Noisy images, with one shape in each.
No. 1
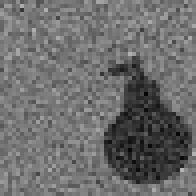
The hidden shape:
pear
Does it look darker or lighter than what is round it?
darker
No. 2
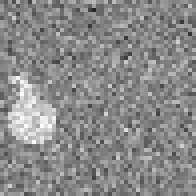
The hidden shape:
pear
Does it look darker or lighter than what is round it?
lighter
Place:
middle left
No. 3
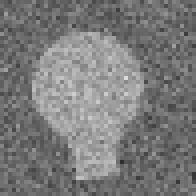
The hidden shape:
light bulb
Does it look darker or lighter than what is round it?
lighter
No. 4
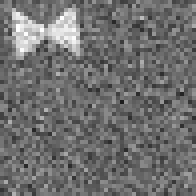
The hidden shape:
bow tie
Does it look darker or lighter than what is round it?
lighter
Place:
top left
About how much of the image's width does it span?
a third
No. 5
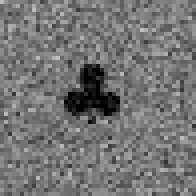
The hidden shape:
club
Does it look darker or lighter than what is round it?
darker
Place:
centre
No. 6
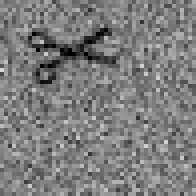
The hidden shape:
pair of scissors
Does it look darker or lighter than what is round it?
darker
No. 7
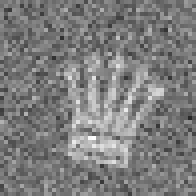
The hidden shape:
chess queen
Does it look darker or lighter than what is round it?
lighter
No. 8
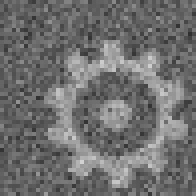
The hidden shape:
gear
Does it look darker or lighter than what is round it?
lighter
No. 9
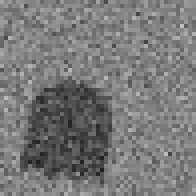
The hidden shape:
ghost
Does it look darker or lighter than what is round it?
darker
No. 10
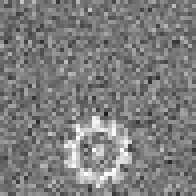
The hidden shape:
gear
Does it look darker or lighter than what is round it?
lighter
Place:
bottom middle
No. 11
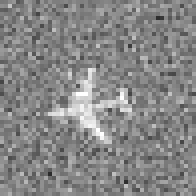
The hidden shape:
airplane
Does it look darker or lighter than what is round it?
lighter
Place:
centre
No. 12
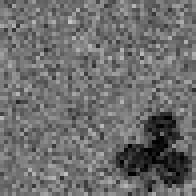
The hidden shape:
club
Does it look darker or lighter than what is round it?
darker
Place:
bottom right
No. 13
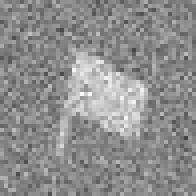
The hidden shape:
flag
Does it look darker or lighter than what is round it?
lighter
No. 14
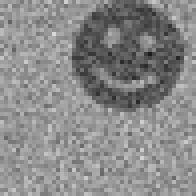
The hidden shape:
smiling face
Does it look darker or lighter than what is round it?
darker
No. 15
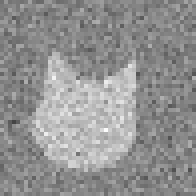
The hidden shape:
cat's head
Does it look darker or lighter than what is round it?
lighter
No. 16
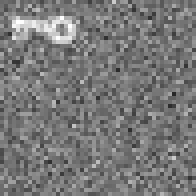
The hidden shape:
key
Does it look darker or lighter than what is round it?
lighter
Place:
top left
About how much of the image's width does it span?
a third
